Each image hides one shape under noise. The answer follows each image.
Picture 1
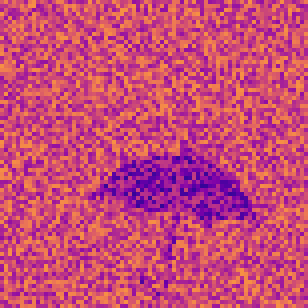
umbrella
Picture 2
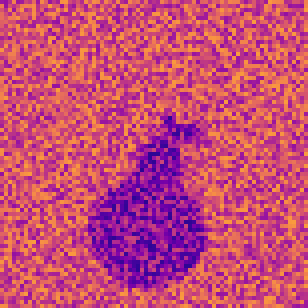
pear
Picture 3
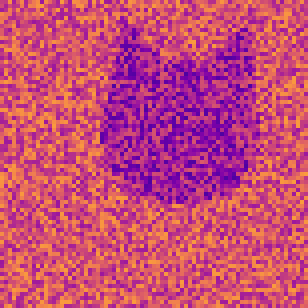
cat's head
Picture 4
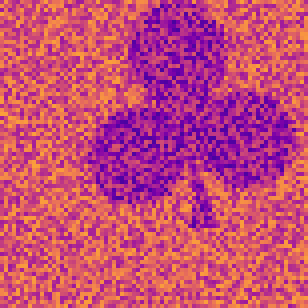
club
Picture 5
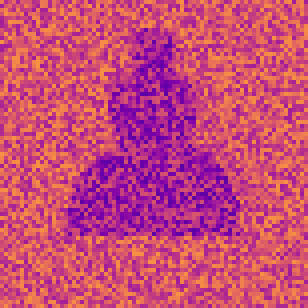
chess pawn
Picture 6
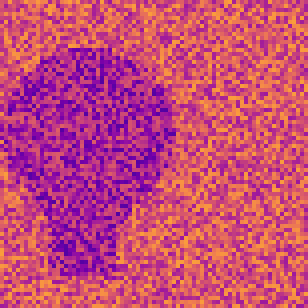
light bulb
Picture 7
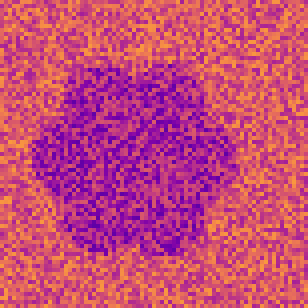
flower
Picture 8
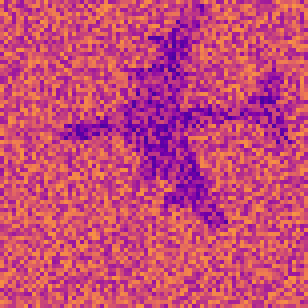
airplane
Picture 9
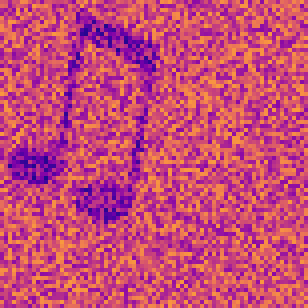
pair of musical notes
